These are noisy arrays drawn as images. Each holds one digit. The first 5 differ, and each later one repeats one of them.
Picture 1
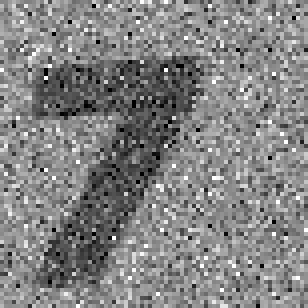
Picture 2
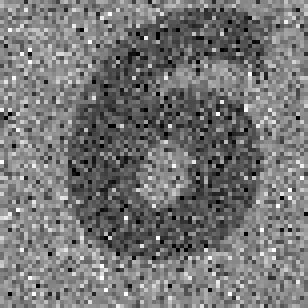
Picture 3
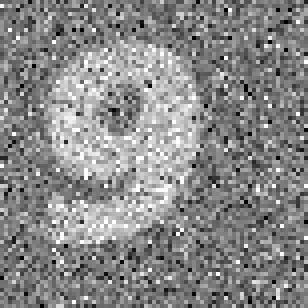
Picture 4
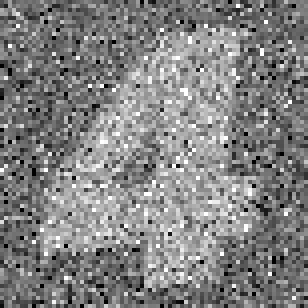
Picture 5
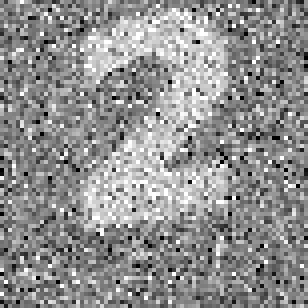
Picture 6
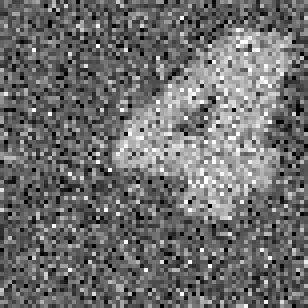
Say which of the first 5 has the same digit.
4
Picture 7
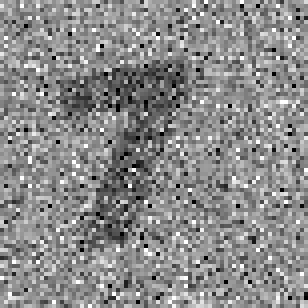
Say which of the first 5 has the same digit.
1
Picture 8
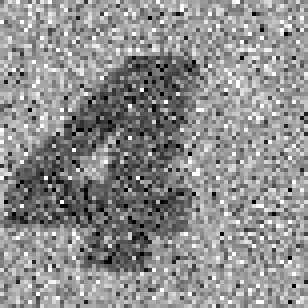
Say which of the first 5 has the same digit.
4
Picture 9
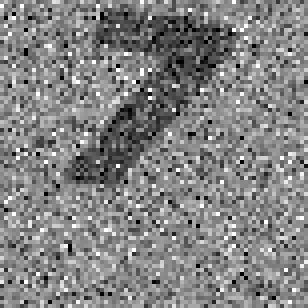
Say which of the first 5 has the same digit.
1
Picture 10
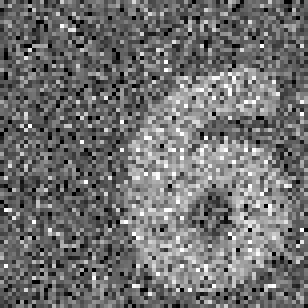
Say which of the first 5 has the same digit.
2
